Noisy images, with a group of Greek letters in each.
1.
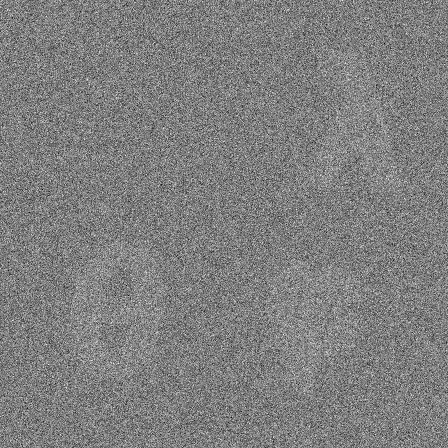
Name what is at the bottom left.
theta
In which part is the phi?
bottom right
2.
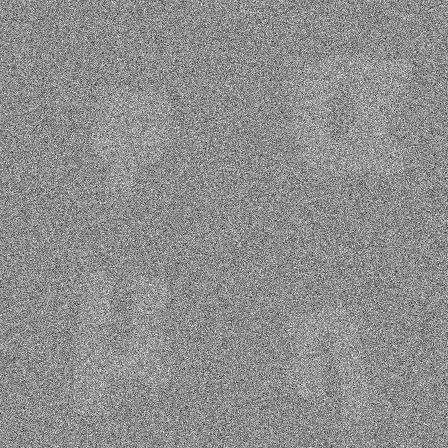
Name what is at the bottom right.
eta
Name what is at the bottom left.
mu
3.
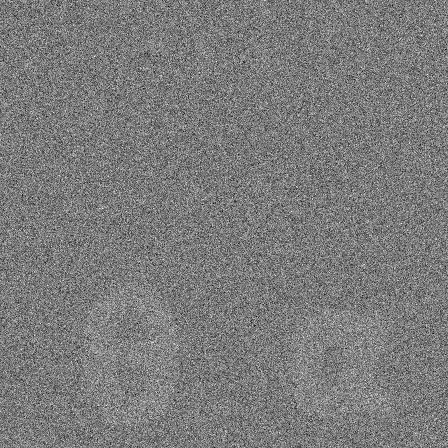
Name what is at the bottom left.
theta
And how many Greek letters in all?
2
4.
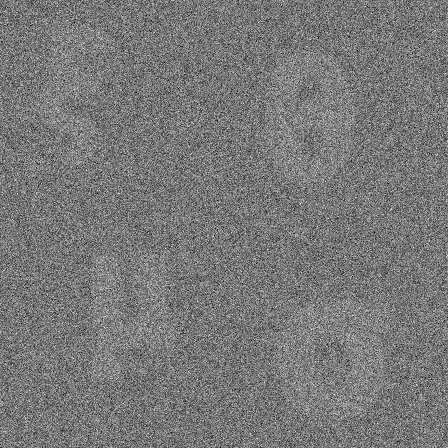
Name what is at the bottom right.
sigma
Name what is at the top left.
xi
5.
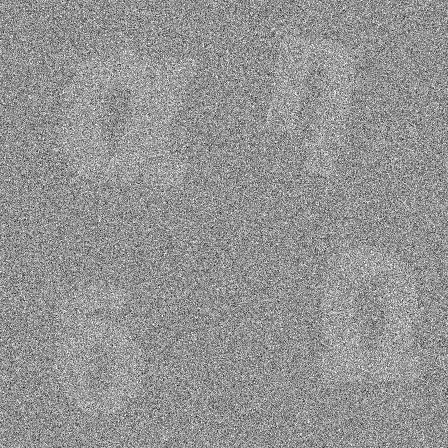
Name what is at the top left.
alpha
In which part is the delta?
bottom left
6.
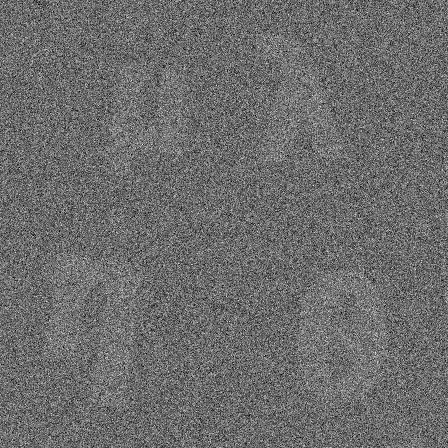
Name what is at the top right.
lambda
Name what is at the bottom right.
theta
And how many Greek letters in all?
4
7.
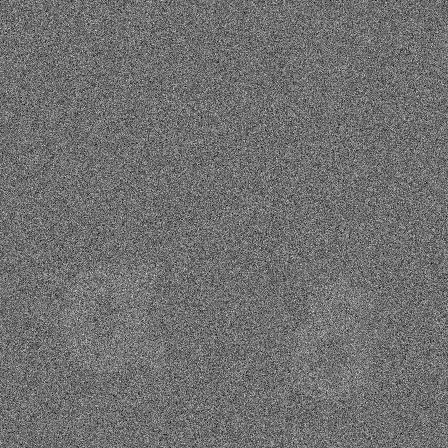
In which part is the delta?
bottom right
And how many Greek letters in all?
2
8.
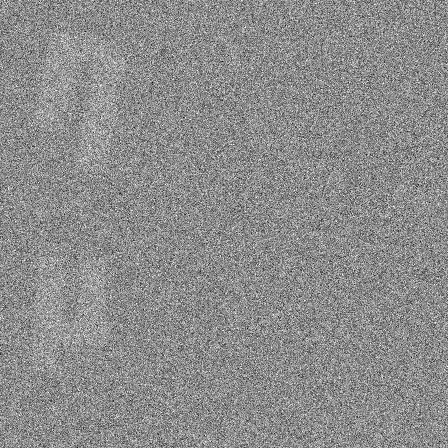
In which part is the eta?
top left
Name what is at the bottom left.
mu
